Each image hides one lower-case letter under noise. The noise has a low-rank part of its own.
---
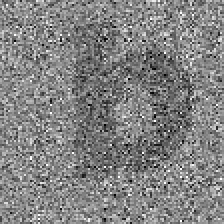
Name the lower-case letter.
b
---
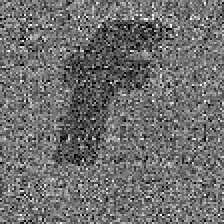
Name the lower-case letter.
f
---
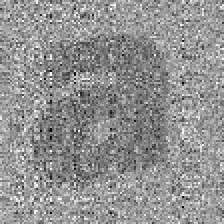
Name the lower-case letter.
a
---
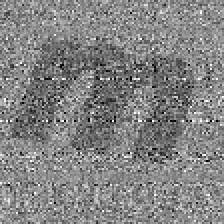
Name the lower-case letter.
m
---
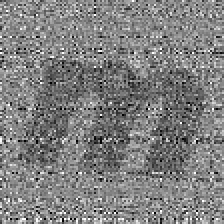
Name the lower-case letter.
m
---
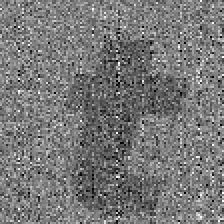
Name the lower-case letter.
t
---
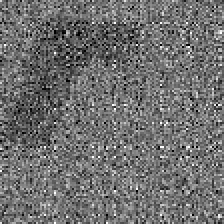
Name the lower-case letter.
r
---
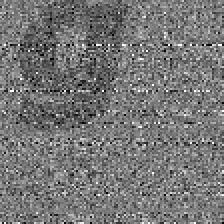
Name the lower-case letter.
g
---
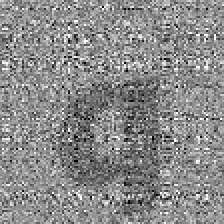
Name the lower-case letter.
q
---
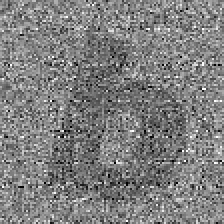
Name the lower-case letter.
b
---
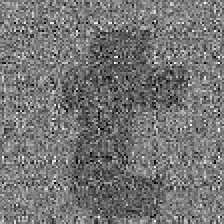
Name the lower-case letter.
t
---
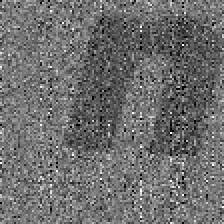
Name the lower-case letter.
n
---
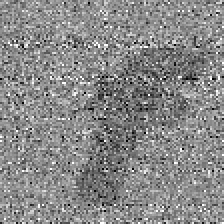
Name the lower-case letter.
f
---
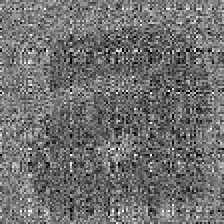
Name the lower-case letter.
a
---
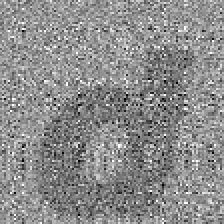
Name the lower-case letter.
d
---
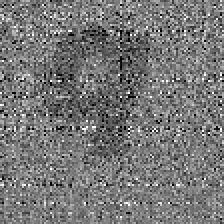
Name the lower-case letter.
q
